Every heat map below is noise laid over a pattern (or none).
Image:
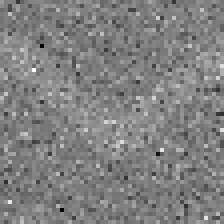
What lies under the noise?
a wavy band
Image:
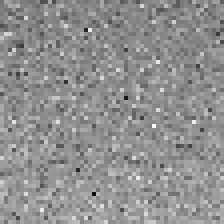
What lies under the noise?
a smooth slope
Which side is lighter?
bottom
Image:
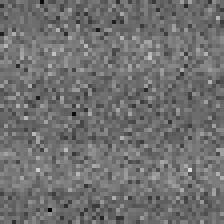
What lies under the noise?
horizontal stripes
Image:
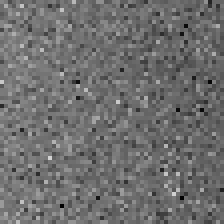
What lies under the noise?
a smooth slope
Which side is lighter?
left
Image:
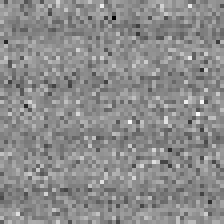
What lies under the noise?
horizontal stripes
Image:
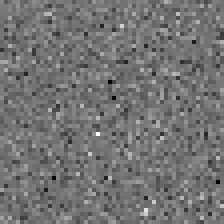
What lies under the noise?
only noise
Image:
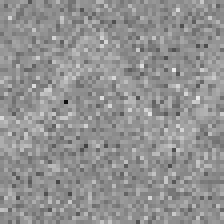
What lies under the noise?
a wavy band
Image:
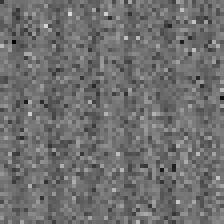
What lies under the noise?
vertical stripes
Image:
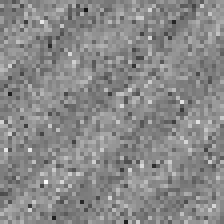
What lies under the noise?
diagonal stripes
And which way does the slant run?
bottom left to top right
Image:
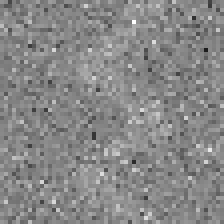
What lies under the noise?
a wavy band
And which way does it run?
top to bottom
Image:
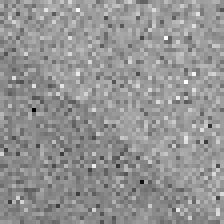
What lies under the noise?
a sharp edge
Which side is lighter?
top right
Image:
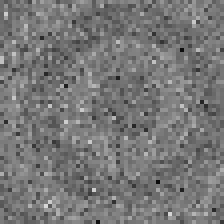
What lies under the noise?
rings round one point
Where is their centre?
centre
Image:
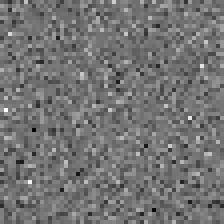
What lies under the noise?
only noise
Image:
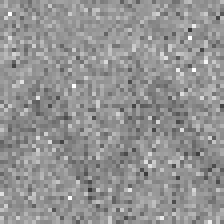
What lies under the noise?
a wavy band
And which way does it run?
left to right
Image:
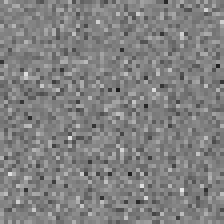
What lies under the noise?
only noise
